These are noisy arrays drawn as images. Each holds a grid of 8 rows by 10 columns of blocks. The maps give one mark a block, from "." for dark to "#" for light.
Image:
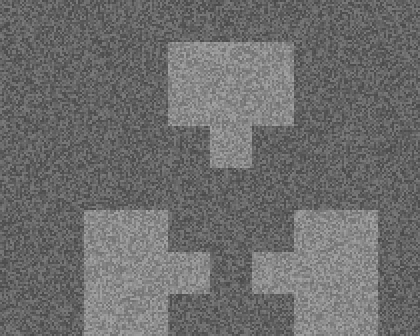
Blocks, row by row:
. . . . . . . . . .
. . . . # # # . . .
. . . . # # # . . .
. . . . . # . . . .
. . . . . . . . . .
. . # # . . . # # .
. . # # # . # # # .
. . # # . . . # # .
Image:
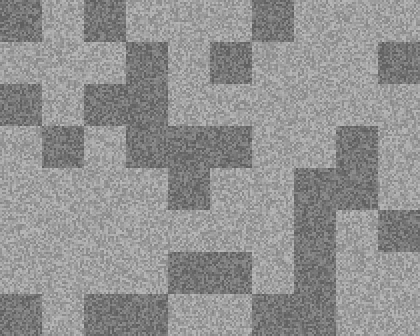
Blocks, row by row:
. # . # # # . # # #
# # # . # . # # # .
. # . . # # # # # #
# . # . . . # # . #
# # # # . # # . . #
# # # # # # # . # .
# # # # . . # . # #
. # . . # # . . # #
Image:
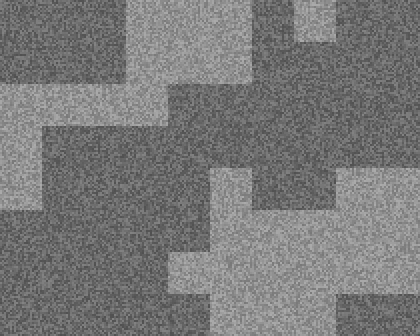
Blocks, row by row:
. . . # # # . # . .
. . . # # # . . . .
# # # # . . . . . .
# . . . . . . . . .
# . . . . # . . # #
. . . . . # # # # #
. . . . # # # # # #
. . . . . # # # . .
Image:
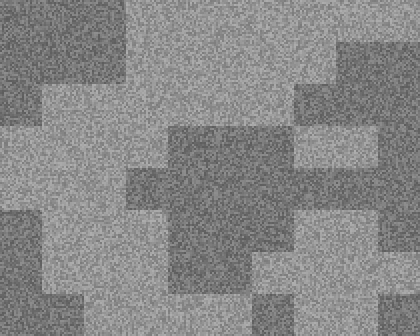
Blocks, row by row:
. . . # # # # # # #
. . . # # # # # . .
. # # # # # # . . .
# # # # . . . # # .
# # # . . . . . . .
. # # # . . . # # .
. # # # . . # # # #
. . # # # # . # # .
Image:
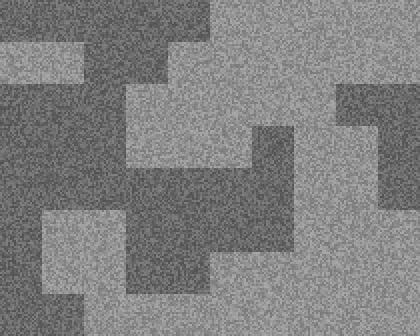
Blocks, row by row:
. . . . . # # # # #
# # . . # # # # # #
. . . # # # # # . .
. . . # # # . # # .
. . . . . . . # # .
. # # . . . . # # #
. # # . . # # # # #
. . # # # # # # # #
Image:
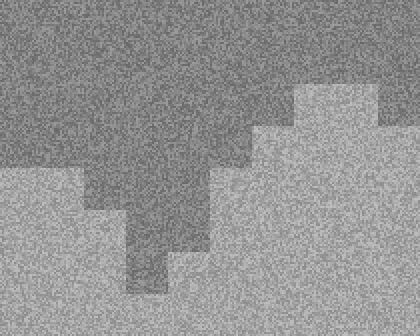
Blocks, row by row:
. . . . . . . . . .
. . . . . . . . . .
. . . . . . . # # .
. . . . . . # # # #
# # . . . # # # # #
# # # . . # # # # #
# # # . # # # # # #
# # # # # # # # # #
